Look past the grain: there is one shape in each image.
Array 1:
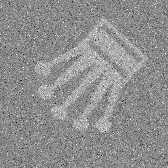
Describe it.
light chess queen
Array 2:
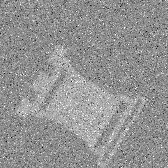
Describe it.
light chess rook
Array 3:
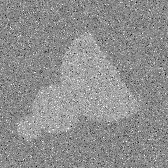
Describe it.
light chess pawn
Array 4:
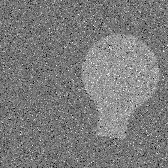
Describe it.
light light bulb
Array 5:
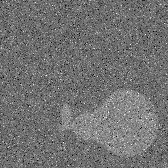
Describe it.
light pear
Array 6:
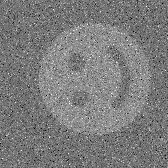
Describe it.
light smiling face
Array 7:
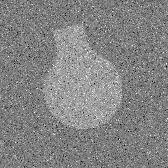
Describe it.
light light bulb
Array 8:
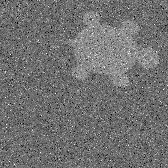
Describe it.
light turtle
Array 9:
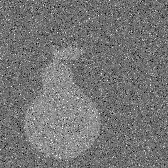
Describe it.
light pear
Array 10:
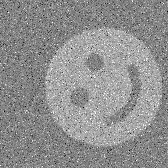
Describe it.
light smiling face
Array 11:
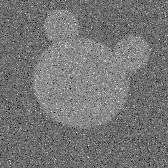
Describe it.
light bear's head
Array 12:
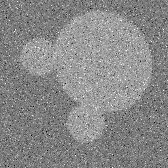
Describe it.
light bear's head
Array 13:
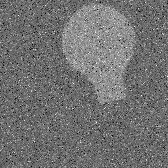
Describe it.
light light bulb
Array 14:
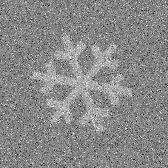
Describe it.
light snowflake
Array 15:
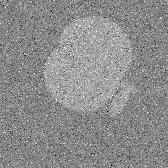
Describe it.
light apple
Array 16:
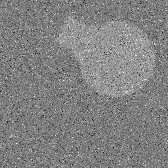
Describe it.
light light bulb
